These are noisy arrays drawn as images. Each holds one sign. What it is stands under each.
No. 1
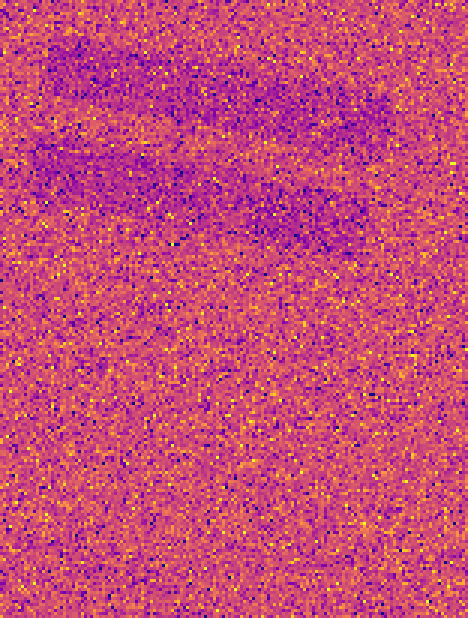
equals sign
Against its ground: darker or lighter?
darker
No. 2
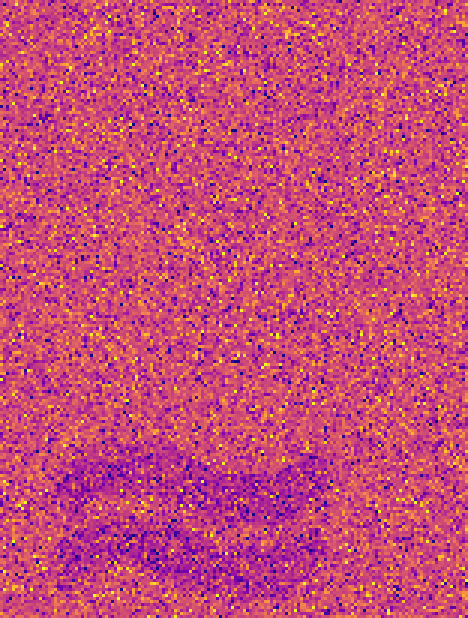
approximately sign
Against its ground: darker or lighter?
darker
